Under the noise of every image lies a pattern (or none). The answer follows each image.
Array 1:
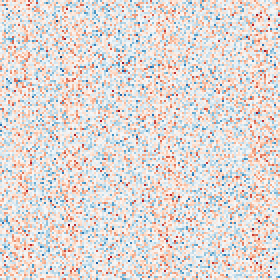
bands of columns
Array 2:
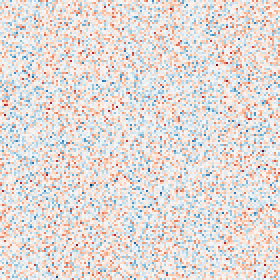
bands of rows crossing bands of columns
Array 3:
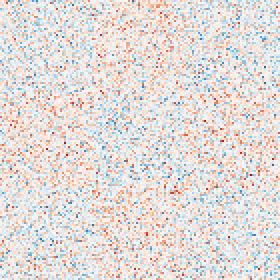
a checkerboard
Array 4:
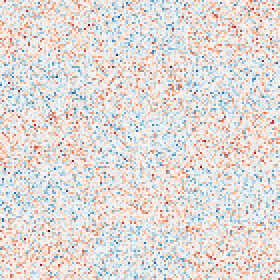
a checkerboard
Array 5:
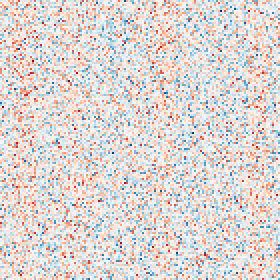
bands of columns
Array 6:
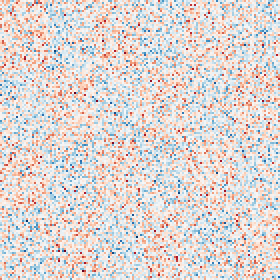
a checkerboard
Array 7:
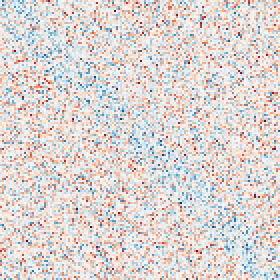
a diagonal band
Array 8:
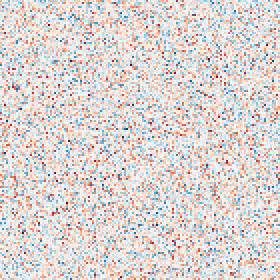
only noise
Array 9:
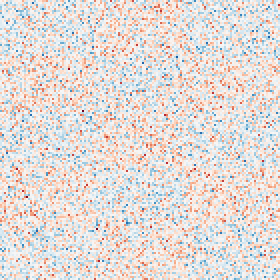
a checkerboard
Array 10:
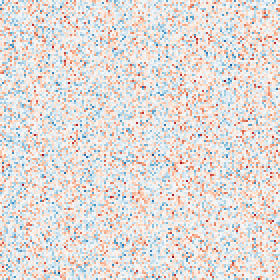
bands of columns
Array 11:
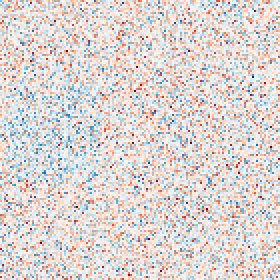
one block
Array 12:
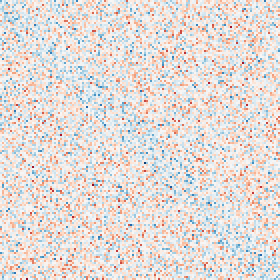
a diagonal band
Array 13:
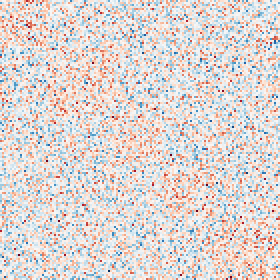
blocks along the diagonal
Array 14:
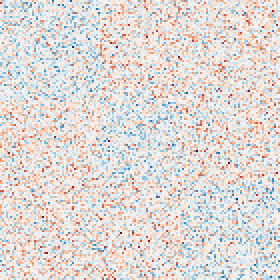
blocks along the diagonal
